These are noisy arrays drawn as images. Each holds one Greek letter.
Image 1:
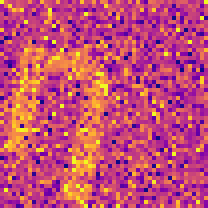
light eta
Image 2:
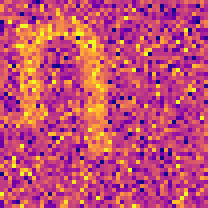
light eta
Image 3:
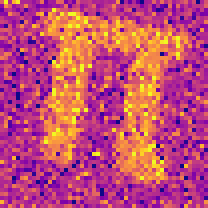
light pi
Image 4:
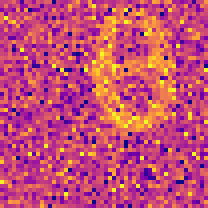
light theta
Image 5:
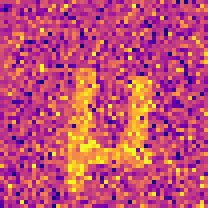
light mu
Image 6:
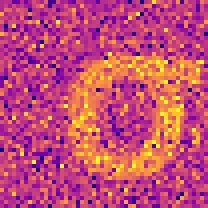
light sigma
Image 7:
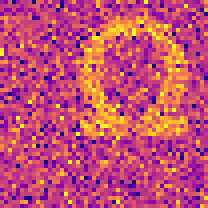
light omega
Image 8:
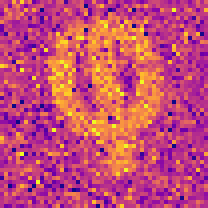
light phi
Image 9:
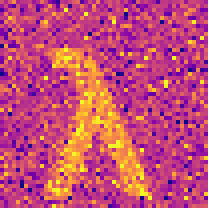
light lambda
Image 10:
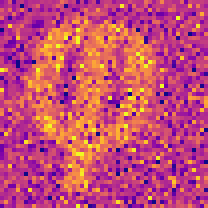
light phi
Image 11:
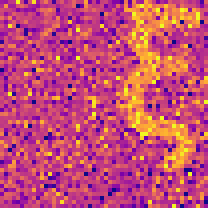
light xi
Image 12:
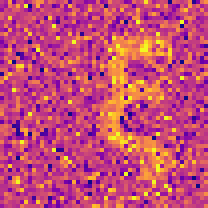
light xi
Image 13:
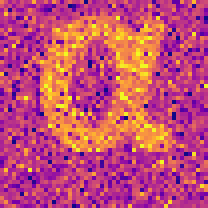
light alpha
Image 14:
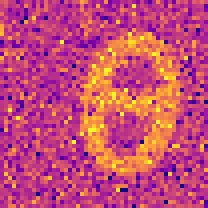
light theta
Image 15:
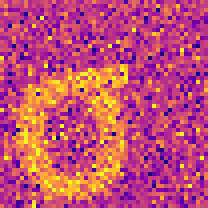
light sigma
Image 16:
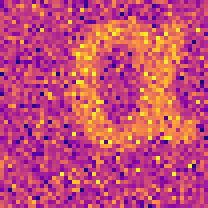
light alpha
